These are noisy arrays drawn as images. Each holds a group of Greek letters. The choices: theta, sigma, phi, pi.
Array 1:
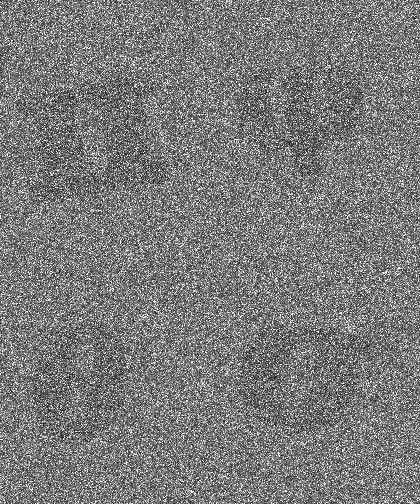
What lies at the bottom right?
sigma
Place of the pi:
top left
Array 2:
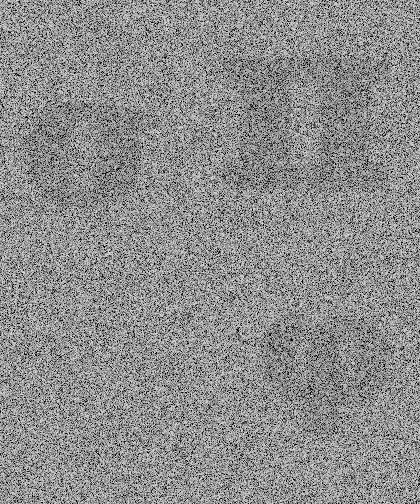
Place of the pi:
top right
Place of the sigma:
top left
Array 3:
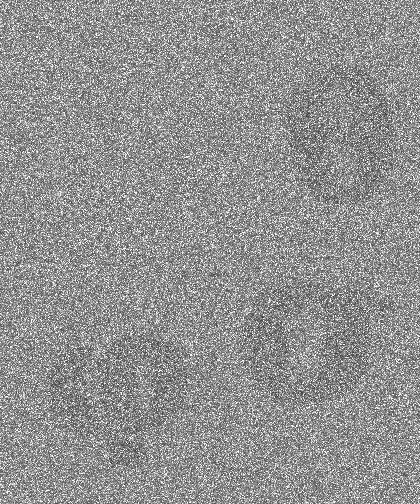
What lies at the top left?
nothing
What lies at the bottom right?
sigma
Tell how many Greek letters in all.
3
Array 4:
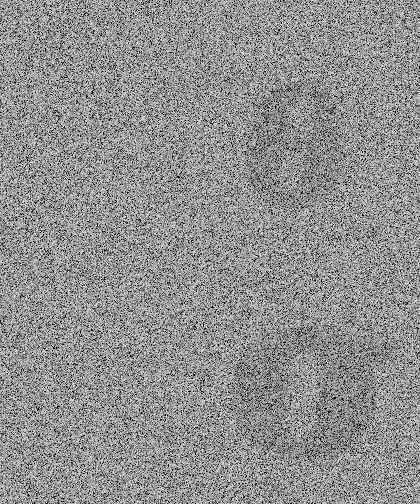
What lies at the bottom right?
sigma
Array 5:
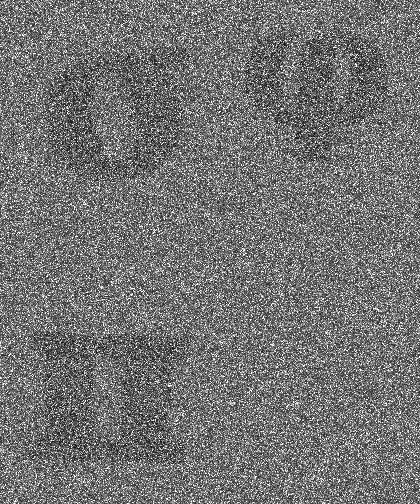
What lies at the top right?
phi
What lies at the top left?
sigma
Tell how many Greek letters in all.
3
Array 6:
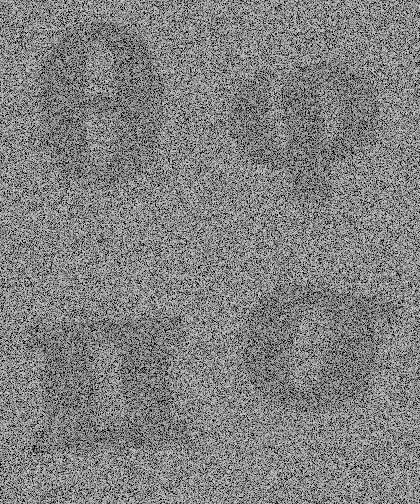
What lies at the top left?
theta
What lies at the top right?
phi
